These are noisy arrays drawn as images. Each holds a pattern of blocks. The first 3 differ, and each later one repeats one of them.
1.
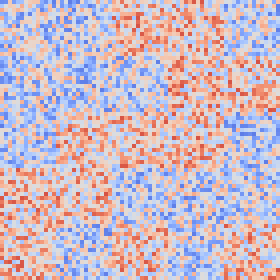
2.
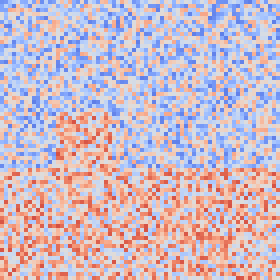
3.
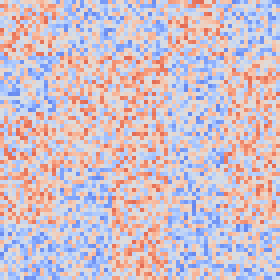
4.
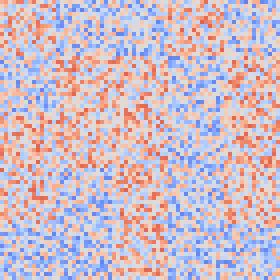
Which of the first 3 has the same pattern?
3
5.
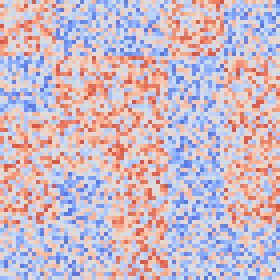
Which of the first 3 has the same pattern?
3
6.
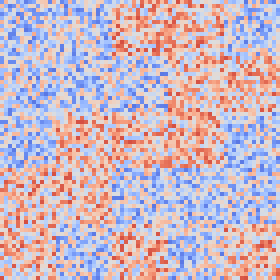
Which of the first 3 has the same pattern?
1
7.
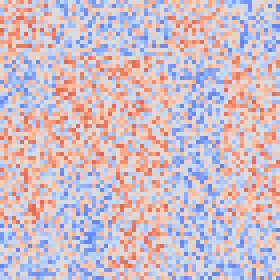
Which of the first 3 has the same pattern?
3
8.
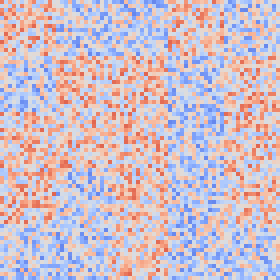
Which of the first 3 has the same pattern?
3
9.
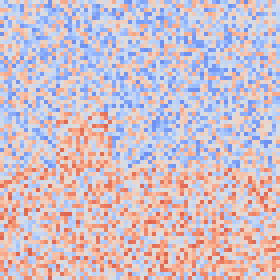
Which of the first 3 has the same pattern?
2
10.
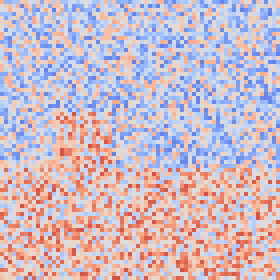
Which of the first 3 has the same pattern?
2
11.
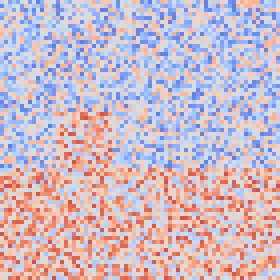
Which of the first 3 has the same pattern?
2
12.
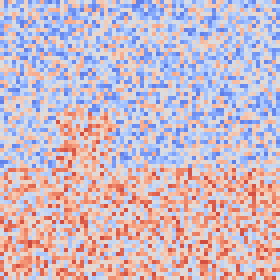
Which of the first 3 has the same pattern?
2
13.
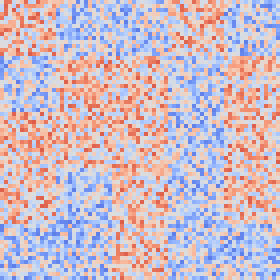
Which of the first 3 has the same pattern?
3
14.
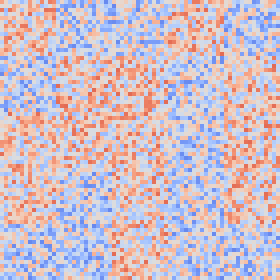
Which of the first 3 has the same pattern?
3
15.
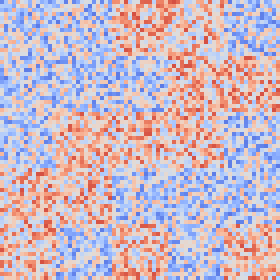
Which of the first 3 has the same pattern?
1
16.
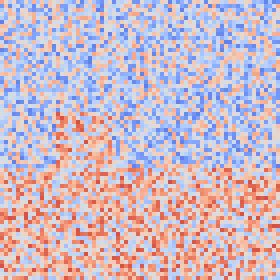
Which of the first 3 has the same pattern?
2
